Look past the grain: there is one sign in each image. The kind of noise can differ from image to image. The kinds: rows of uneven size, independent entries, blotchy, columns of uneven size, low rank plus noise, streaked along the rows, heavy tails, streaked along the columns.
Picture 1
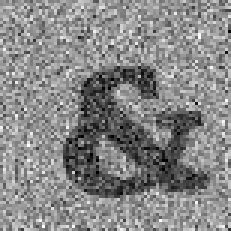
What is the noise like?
low rank plus noise
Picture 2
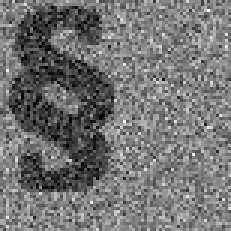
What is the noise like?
independent entries
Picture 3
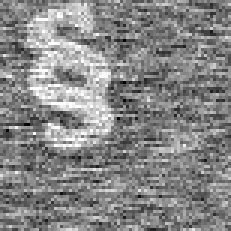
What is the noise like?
streaked along the rows
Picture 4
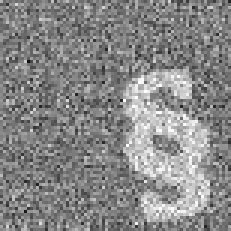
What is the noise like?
low rank plus noise
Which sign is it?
section sign
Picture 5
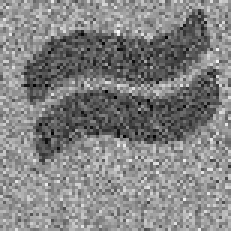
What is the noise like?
low rank plus noise
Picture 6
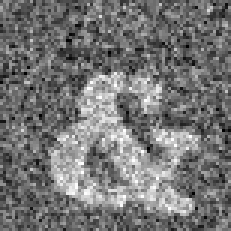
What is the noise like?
blotchy
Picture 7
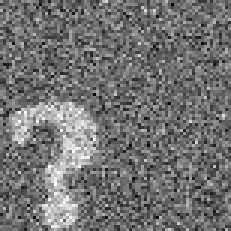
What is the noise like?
independent entries
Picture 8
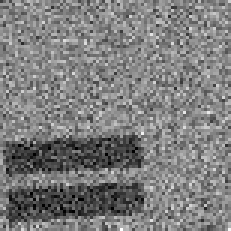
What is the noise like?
low rank plus noise
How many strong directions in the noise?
two
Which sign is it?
equals sign
